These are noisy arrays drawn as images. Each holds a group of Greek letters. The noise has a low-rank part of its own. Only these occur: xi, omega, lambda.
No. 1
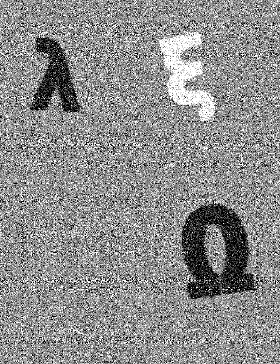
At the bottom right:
omega
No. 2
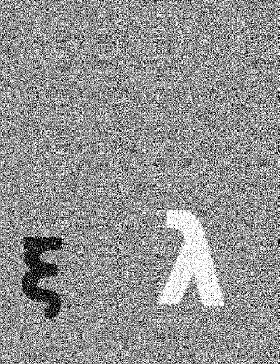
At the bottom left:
xi
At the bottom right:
lambda
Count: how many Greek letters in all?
2
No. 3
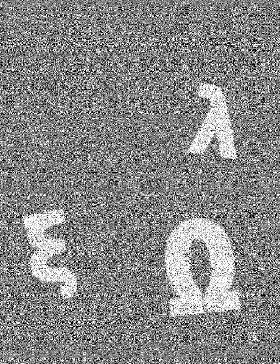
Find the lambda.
top right
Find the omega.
bottom right
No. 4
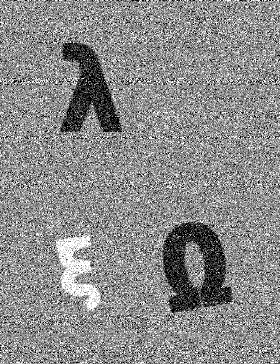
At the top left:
lambda
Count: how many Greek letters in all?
3
